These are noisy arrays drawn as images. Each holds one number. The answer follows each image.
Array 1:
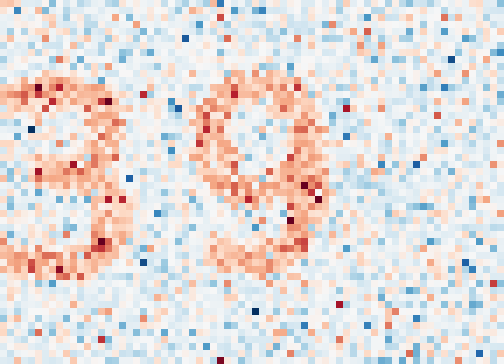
39
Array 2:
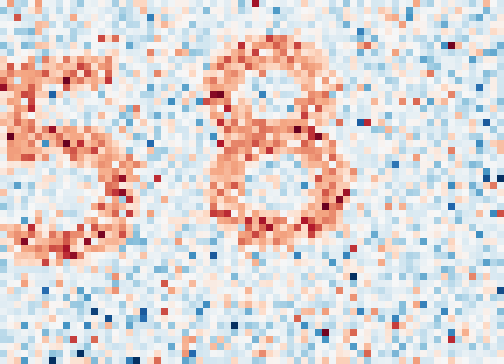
58
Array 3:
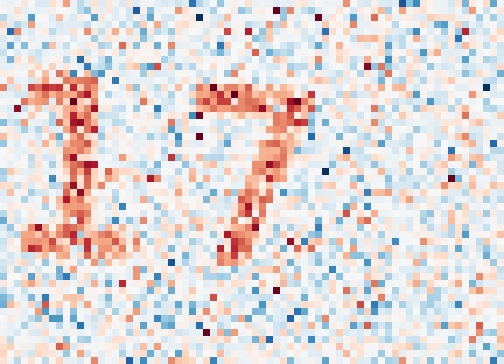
17
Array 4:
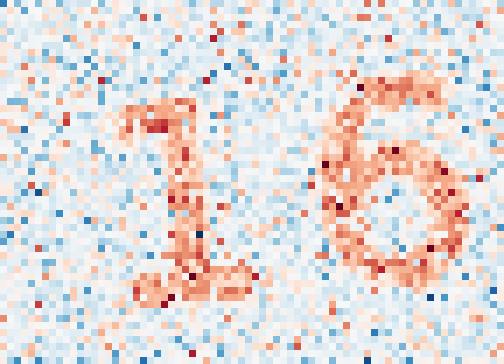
16
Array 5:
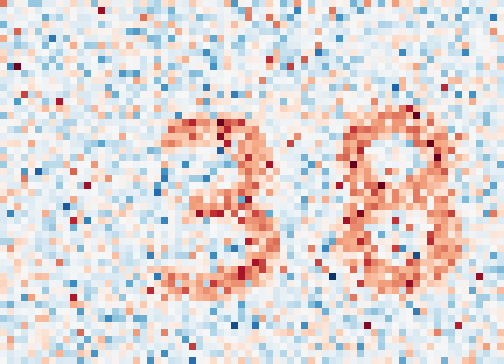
38
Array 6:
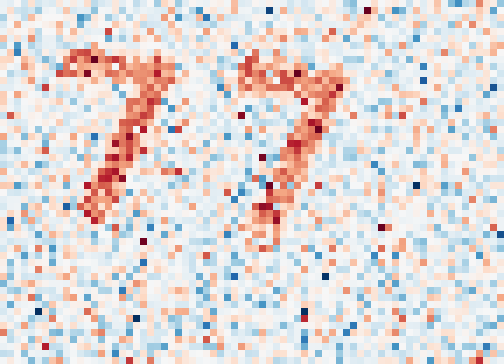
77
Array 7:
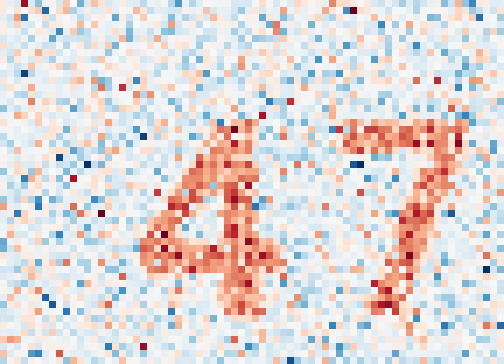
47
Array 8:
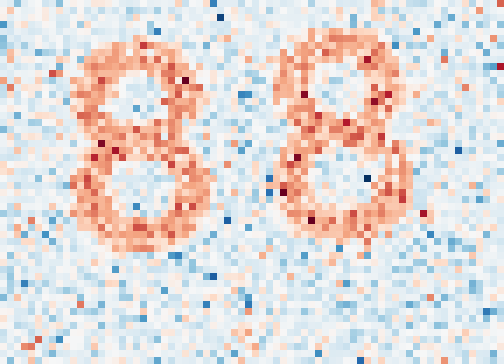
88
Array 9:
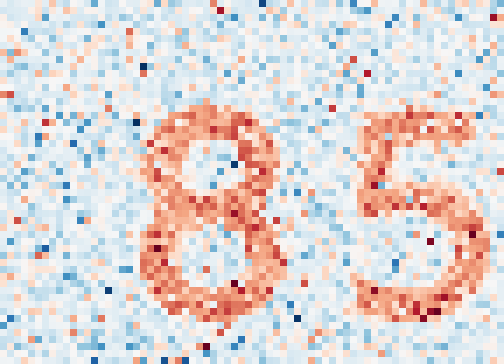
85
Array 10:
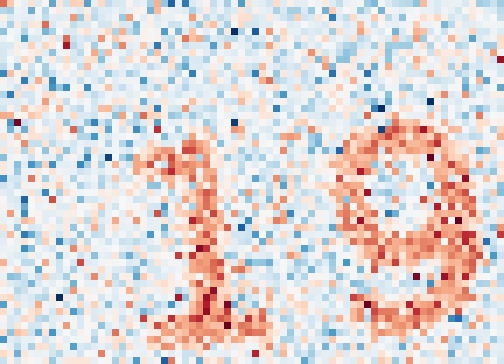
19
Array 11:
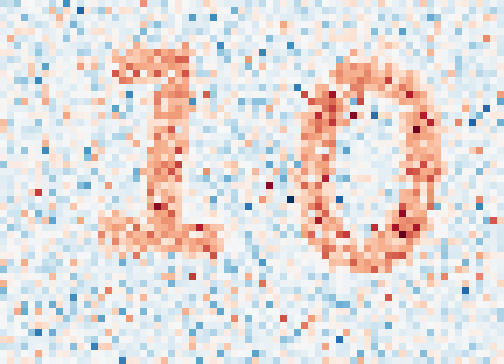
10
